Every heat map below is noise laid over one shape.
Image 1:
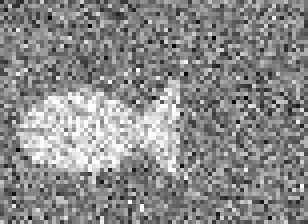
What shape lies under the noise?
fish
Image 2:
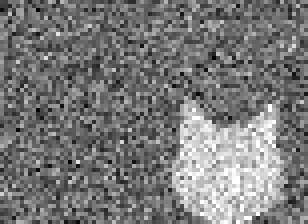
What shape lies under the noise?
cat's head
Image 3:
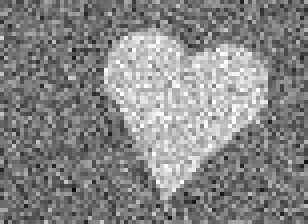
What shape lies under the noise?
heart
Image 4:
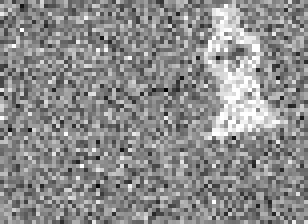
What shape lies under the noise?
chess bishop
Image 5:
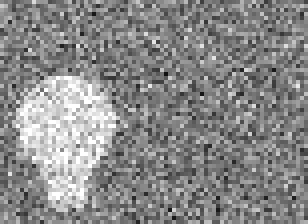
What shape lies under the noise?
light bulb
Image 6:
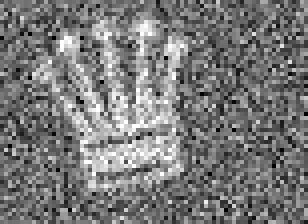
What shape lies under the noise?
chess queen
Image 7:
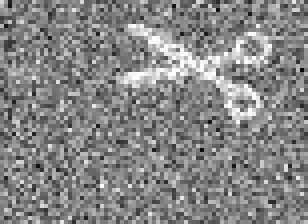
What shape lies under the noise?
pair of scissors
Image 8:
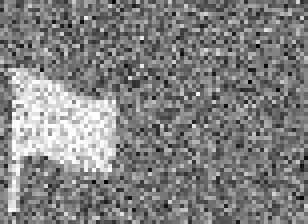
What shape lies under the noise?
flag
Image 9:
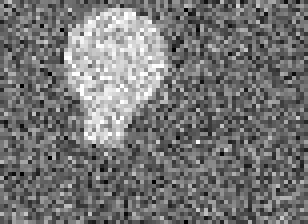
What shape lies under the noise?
light bulb
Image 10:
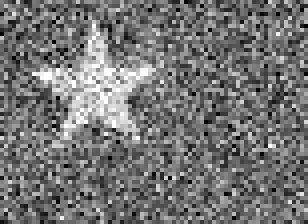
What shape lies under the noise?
star
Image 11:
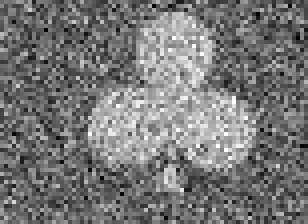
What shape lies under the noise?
club
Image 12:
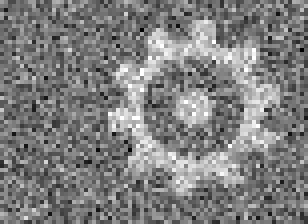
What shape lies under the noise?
gear
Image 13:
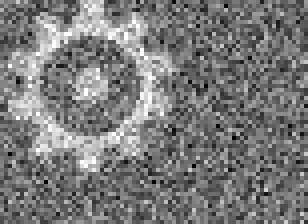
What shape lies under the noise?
gear
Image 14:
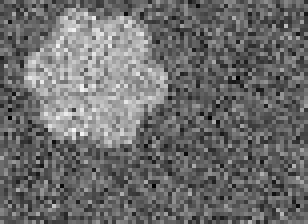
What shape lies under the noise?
flower
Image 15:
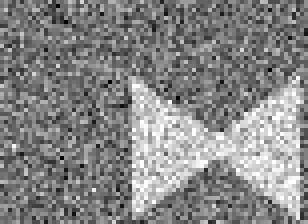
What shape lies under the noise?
bow tie
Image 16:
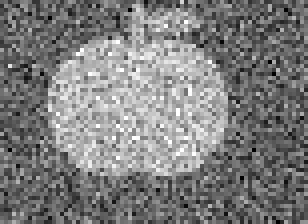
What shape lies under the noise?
apple
